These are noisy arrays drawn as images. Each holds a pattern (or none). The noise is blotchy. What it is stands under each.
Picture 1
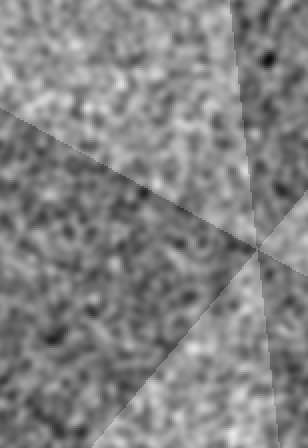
spokes from one point
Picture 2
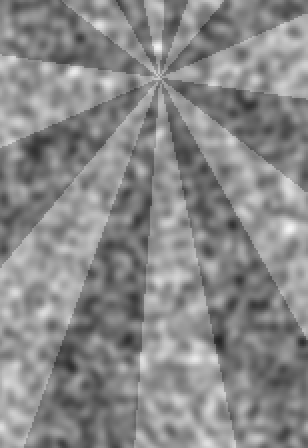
spokes from one point
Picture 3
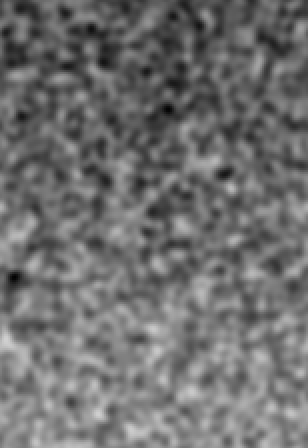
a smooth slope
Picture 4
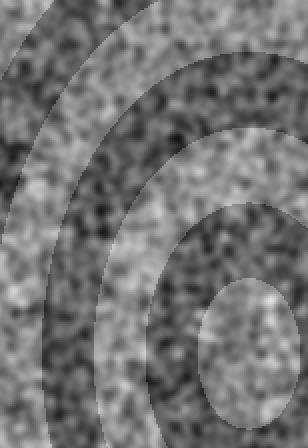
rings round one point
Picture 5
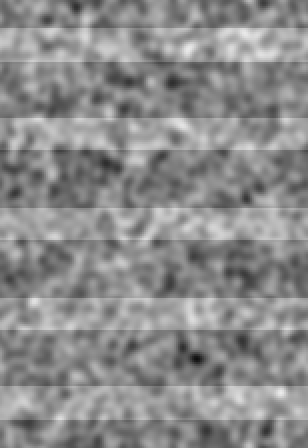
horizontal stripes
